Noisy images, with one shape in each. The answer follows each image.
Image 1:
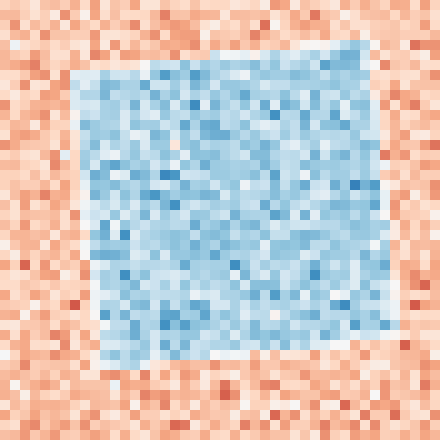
blue square
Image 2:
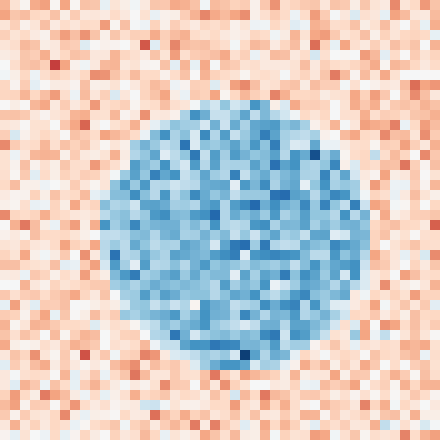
blue disc
